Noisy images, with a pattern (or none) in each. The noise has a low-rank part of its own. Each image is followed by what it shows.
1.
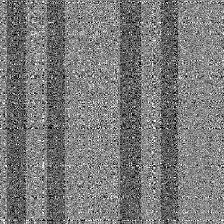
bands of columns
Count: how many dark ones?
4
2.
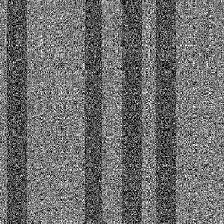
bands of columns
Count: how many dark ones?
4
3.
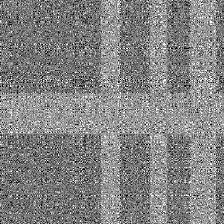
bands of rows crossing bands of columns
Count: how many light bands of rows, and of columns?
1 and 3
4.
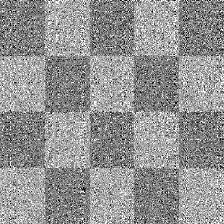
a checkerboard
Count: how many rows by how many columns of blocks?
4 by 5
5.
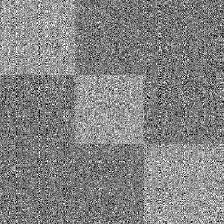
blocks along the diagonal
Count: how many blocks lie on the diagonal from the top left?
3
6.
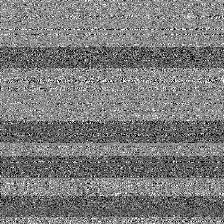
bands of rows
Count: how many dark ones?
4
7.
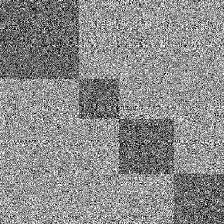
blocks along the diagonal
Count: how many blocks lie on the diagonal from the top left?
4
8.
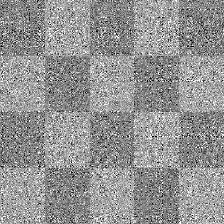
a checkerboard
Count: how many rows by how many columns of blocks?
4 by 5
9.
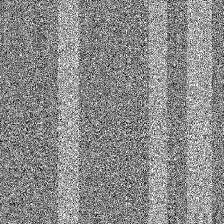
bands of columns
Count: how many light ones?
3
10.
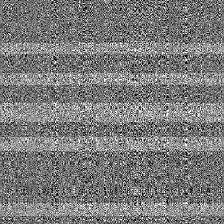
bands of rows
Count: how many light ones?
5
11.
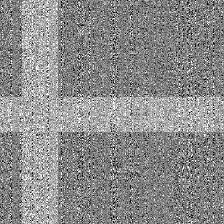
bands of rows crossing bands of columns
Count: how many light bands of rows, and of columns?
1 and 1
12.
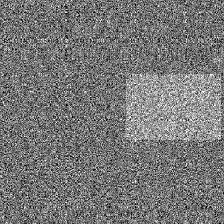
one block
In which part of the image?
middle right
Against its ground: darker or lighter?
lighter
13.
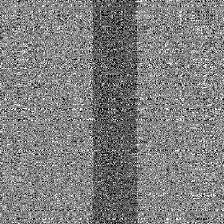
one band of columns
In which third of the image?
middle
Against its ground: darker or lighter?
darker
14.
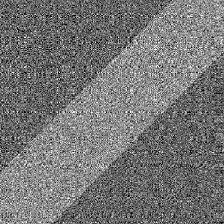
a diagonal band
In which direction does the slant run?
bottom left to top right
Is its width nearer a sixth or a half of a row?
a half
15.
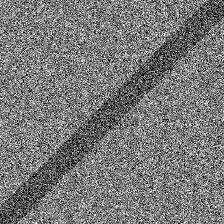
a diagonal band
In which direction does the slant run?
bottom left to top right
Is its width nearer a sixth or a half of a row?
a sixth
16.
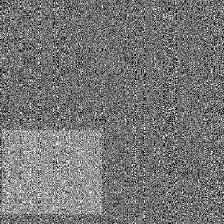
one block
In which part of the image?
bottom left
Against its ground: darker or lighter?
lighter
